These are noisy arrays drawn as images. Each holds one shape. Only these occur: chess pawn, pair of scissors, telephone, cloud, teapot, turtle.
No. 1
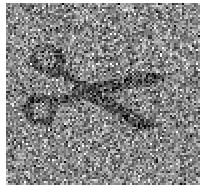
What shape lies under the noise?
pair of scissors
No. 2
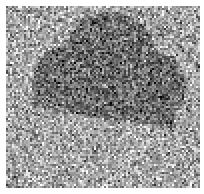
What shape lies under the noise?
cloud
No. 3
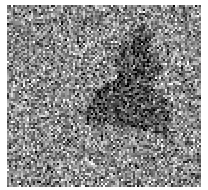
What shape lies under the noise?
chess pawn
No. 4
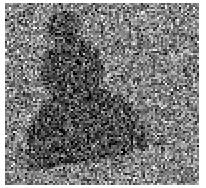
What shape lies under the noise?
chess pawn
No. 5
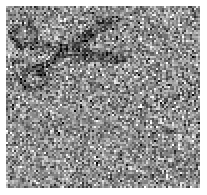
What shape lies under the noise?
pair of scissors
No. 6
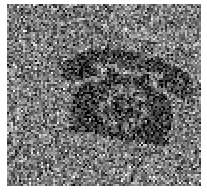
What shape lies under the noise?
telephone
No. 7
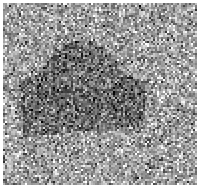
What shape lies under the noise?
cloud
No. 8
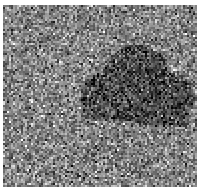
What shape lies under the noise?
cloud
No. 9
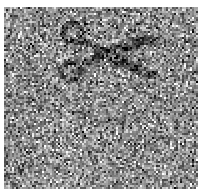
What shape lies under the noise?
pair of scissors
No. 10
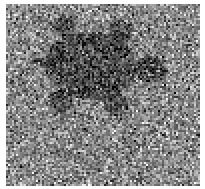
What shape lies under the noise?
turtle
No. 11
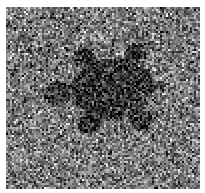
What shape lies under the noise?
turtle
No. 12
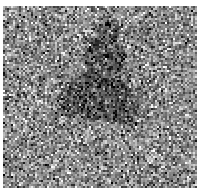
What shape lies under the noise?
chess pawn
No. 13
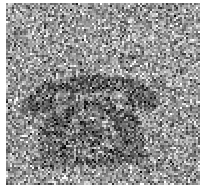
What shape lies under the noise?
telephone
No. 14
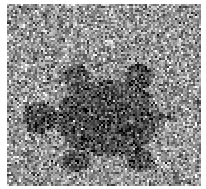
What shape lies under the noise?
turtle
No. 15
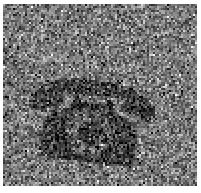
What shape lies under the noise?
telephone
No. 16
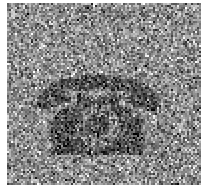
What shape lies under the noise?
telephone
